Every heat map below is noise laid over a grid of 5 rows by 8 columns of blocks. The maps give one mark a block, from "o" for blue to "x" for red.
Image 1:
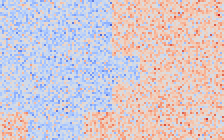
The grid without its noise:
o o o o x x x x
o o o o x x x x
o o o o o x x x
o o o o x x x x
x o o x x x x x
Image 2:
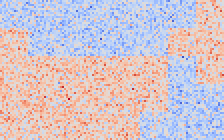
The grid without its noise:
o o o o o o o x
x o o o o o x x
x x x x x x o x
x x x x x x o o
x x x x x o o o
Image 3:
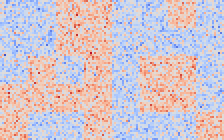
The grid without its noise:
o o x x o o x o
o o x x o o o o
o x o x o x x o
x x x x o x x o
x o o x o o o x
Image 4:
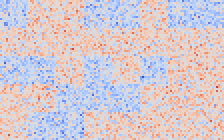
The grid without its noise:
o x x o o x o o
x x x x x x x x
o o x o x o x x
x x o o o x x x
x o o x x x x x
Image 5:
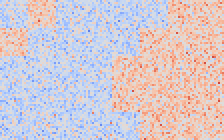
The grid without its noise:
o x o o o o x x
x o o o o x x x
o o o o x x x x
o o o o x x x x
o o o o o x x x
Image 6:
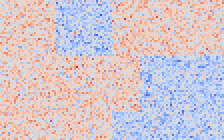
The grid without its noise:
x x o o x x x x
x x o o x x x x
x x x x x o o o
x x x x x o o o
x x x x o o o o
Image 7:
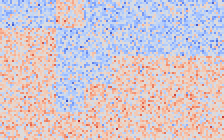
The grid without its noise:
o o x o o o o o
x x o o o o o o
x x o o x x x x
x x o x x x x x
x x x x x x x x
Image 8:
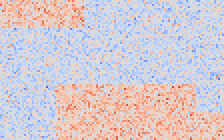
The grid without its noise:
x x x o o o o o
o o o o o o o o
o o o o o o o o
o o x x x x x o
o o x x x x x x
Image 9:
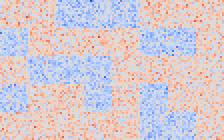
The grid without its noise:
x x o o o x x x
o x x x x o o x
x o o o x x x x
o x x o x o x x
x x x x x o o x
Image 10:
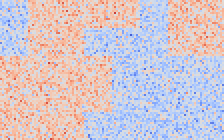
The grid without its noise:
o x x x x o x x
o x x o o o x x
x x x x o o o o
x x x x o o o o
x x x o o o o o
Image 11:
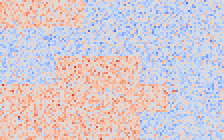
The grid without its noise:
x x x o o o o o
o o o o o o o o
o o x x x o o o
x x x x x x o o
x x x x x o o o
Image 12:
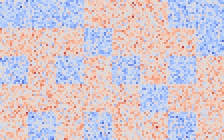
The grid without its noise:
o o o x x x o o
x x x o x x x o
o x o x o x o x
x x x x x o x x
x o x o x x o x
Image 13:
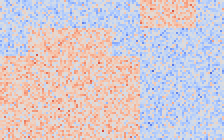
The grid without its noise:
o o o o o x x o
o x x x o o o o
x x x x x o o o
x x x x x o o o
x x x x x o o o
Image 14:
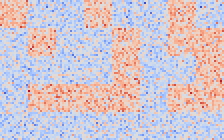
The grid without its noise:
x o o x o o x o
o x o o x o x x
o o o o x o o x
o x x x x o x x
o o o o o o o o
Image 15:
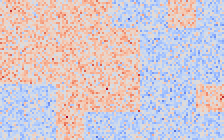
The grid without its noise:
x x x x o o x o
x x x x x o o o
x x x x x o o o
o o x x x o o x
o o x o o o o o
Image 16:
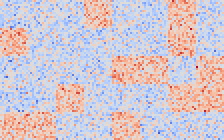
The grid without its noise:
o o o x o o x o
x o o o o o x o
o o o o x x o x
o o x o o o x x
x x o o x o o o
